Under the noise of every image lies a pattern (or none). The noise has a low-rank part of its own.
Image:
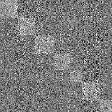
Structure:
blocks along the diagonal
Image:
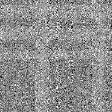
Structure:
bands of rows crossing bands of columns
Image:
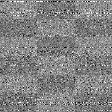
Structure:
a checkerboard
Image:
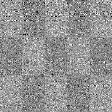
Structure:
a checkerboard
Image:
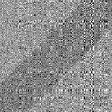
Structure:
a diagonal band
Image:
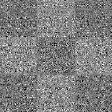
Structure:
a checkerboard
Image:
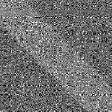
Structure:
a diagonal band
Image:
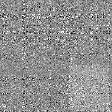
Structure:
one block
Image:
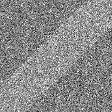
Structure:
a diagonal band
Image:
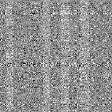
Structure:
bands of columns
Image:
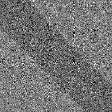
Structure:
a diagonal band
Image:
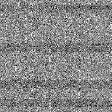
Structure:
bands of rows
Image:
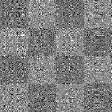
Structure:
a checkerboard
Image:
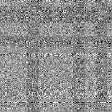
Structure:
bands of rows crossing bands of columns
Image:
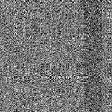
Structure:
one band of columns
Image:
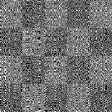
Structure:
a checkerboard
